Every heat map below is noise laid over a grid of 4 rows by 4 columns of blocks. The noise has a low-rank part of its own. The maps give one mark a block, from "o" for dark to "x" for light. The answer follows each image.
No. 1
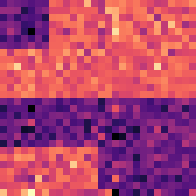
oxxx
xxxx
oooo
xxoo
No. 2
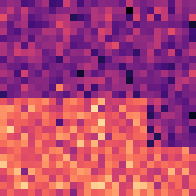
oooo
oooo
xxxo
xxxx
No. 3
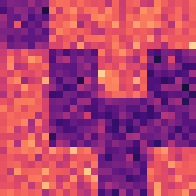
oxxx
xoxo
xooo
xxox
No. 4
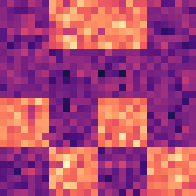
oxxo
oooo
xoxo
oxox
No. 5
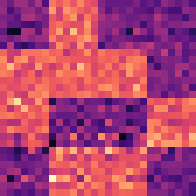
oxoo
xxxo
xoox
oxxo
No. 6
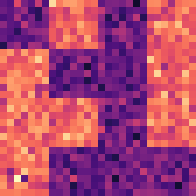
oxox
xoox
xxox
xooo
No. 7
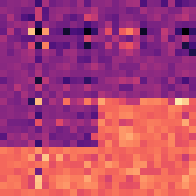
oooo
oooo
ooxx
xxxx
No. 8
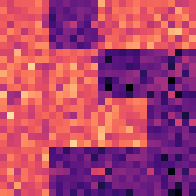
xoxx
xxoo
xxxo
xooo
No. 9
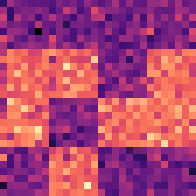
oooo
xxox
xoxx
oxoo
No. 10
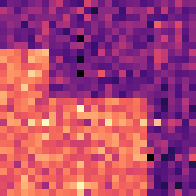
oooo
xooo
xxxo
xxxo
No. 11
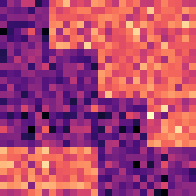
oxxx
ooxx
ooox
xxoo
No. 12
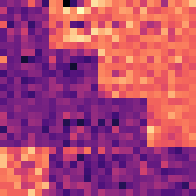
oxxx
ooxx
ooox
xooo
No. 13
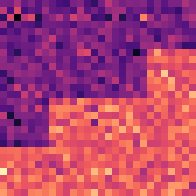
oooo
ooox
oxxx
xxxx
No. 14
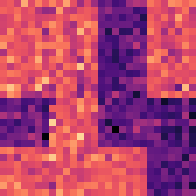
xxox
xxox
oxoo
xxxo
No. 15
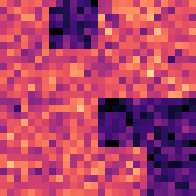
xoxx
xxxx
xxoo
xxxo
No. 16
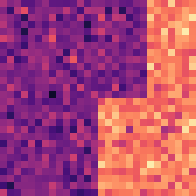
ooox
ooox
ooxx
ooxx
